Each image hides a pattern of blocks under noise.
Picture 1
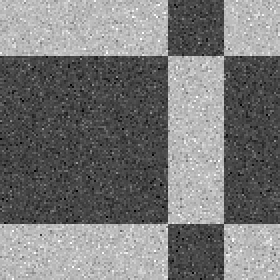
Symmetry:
top and bottom mirror each other
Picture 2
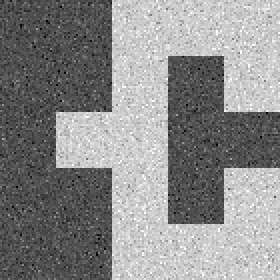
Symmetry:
top and bottom mirror each other
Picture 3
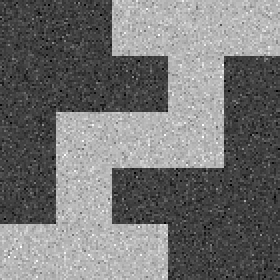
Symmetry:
the same after a half turn
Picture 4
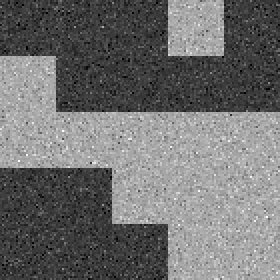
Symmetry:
no symmetry
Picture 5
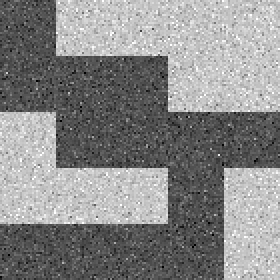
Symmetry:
no symmetry
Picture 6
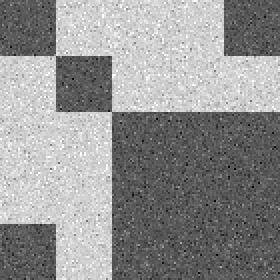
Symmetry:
mirrored about the diagonal from the top left
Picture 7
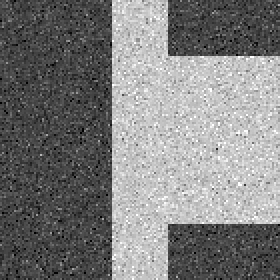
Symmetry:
top and bottom mirror each other
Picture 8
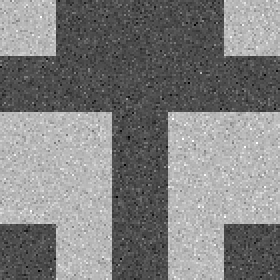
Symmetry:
left and right mirror each other
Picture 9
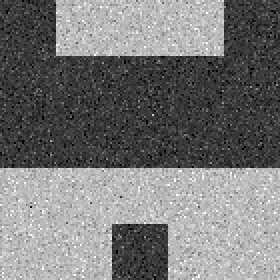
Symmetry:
left and right mirror each other
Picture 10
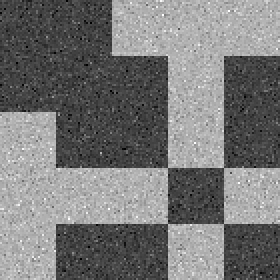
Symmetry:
mirrored about the diagonal from the top left
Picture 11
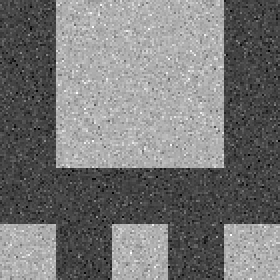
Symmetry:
left and right mirror each other
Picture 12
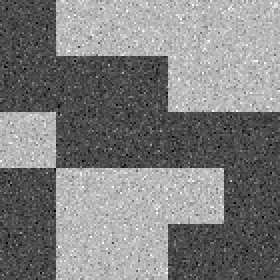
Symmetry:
no symmetry
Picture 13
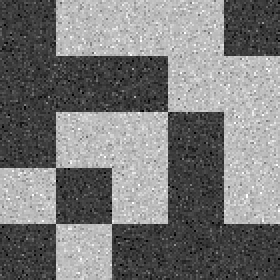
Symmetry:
mirrored about the diagonal from the bottom left
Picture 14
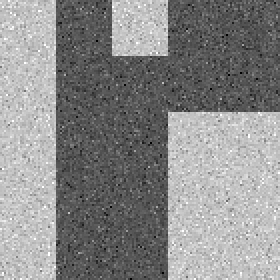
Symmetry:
no symmetry
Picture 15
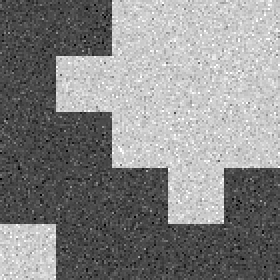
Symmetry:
mirrored about the diagonal from the bottom left
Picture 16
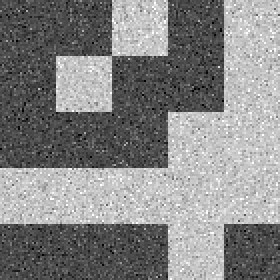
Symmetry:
no symmetry
